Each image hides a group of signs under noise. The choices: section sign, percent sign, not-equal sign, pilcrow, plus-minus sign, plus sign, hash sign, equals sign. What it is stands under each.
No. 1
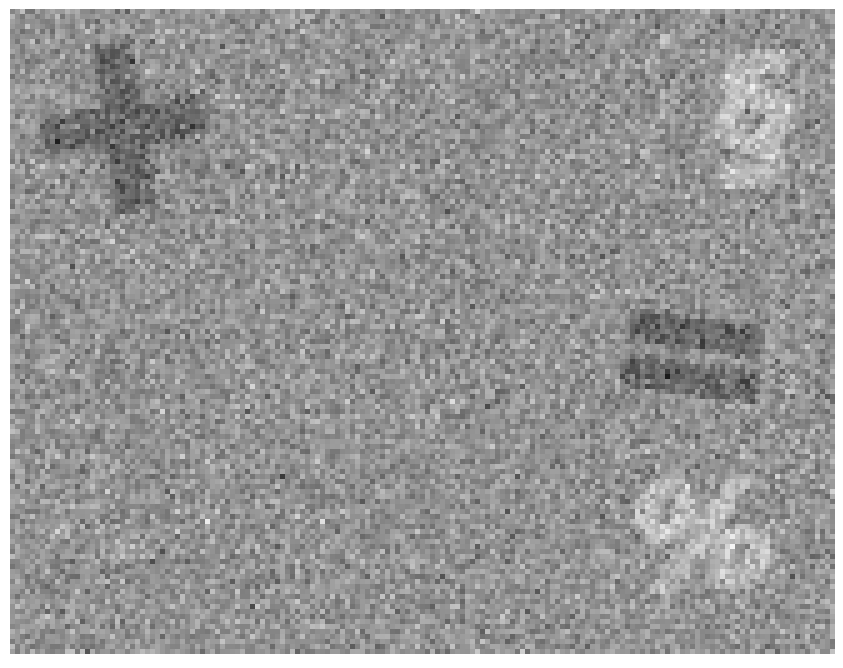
top left: dark plus sign; top right: light section sign; middle right: dark equals sign; bottom right: light percent sign
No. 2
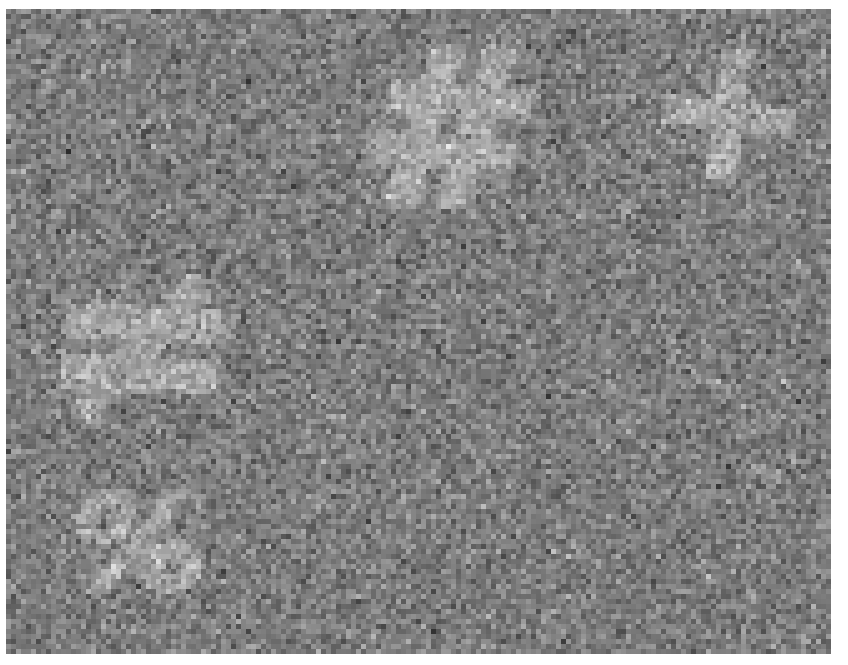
top middle: light hash sign; top right: light plus sign; middle left: light not-equal sign; bottom left: light percent sign
